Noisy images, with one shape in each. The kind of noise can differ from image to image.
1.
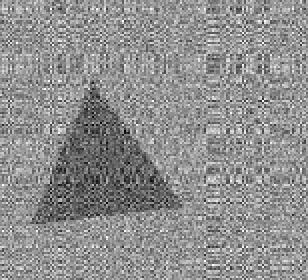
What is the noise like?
low rank plus noise
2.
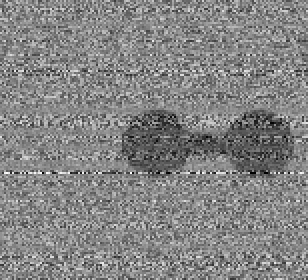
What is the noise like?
rows of uneven size
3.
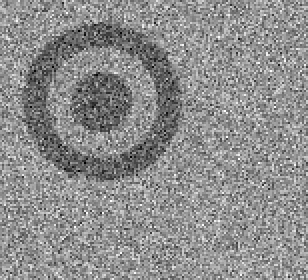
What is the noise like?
independent entries
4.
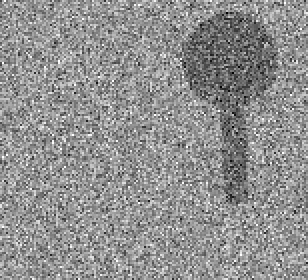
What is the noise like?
independent entries
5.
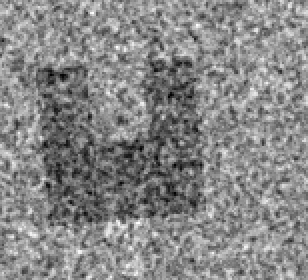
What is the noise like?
blotchy
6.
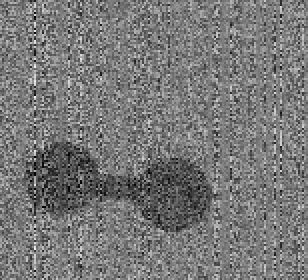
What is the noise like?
columns of uneven size
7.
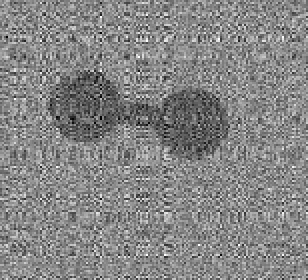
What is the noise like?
low rank plus noise
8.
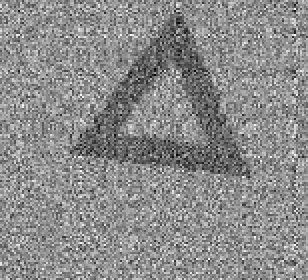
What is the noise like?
low rank plus noise
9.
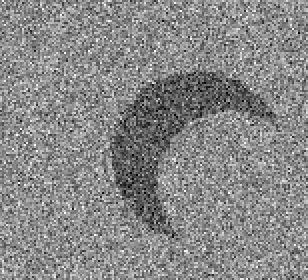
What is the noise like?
independent entries
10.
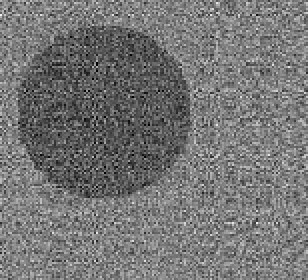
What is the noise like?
low rank plus noise
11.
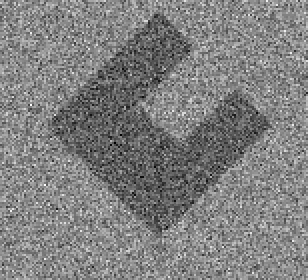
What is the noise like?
independent entries
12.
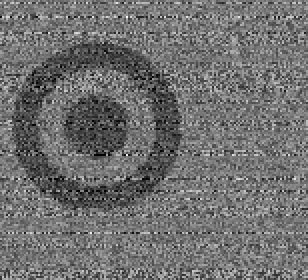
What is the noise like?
rows of uneven size
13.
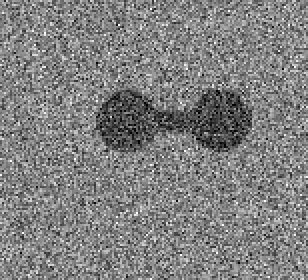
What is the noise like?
independent entries
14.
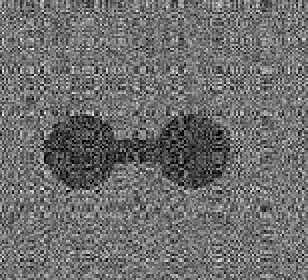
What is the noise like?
low rank plus noise
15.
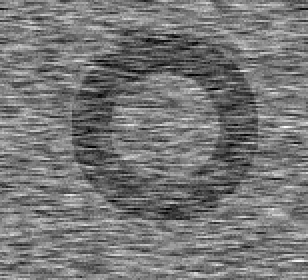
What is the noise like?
streaked along the rows
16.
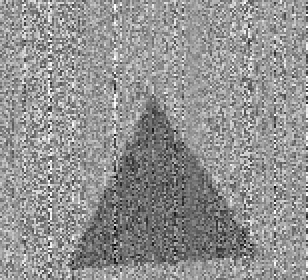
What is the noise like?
columns of uneven size
